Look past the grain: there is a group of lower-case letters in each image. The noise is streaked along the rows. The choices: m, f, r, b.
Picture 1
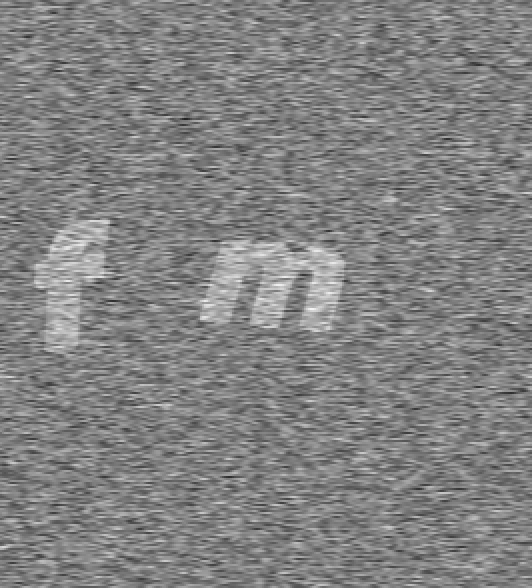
middle left: f; centre: m
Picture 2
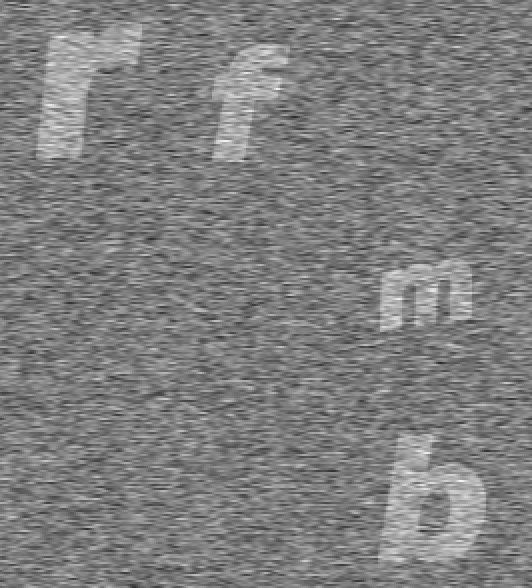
top left: r; top middle: f; middle right: m; bottom right: b
